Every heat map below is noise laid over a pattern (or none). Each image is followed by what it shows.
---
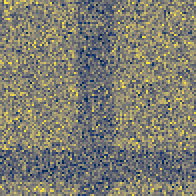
bands of rows crossing bands of columns
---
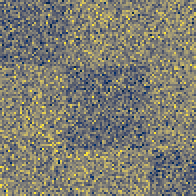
blocks along the diagonal
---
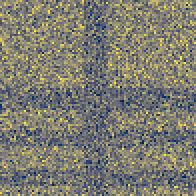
bands of rows crossing bands of columns
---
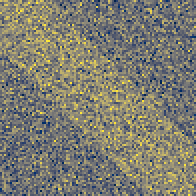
a diagonal band
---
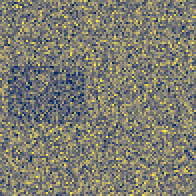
one block
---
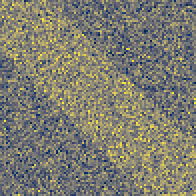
a diagonal band
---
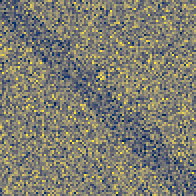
a diagonal band
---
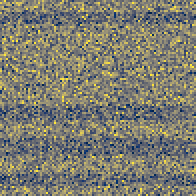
bands of rows
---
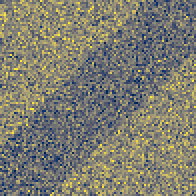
a diagonal band
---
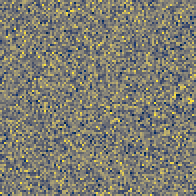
only noise
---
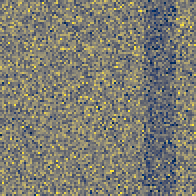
one band of columns
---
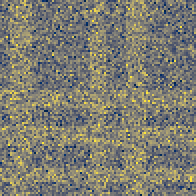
bands of rows crossing bands of columns
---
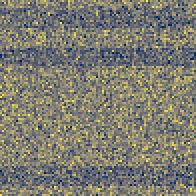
bands of rows
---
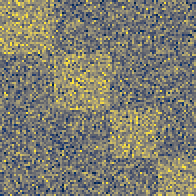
blocks along the diagonal
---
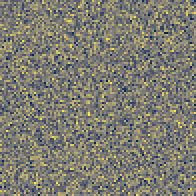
only noise
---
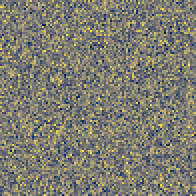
only noise
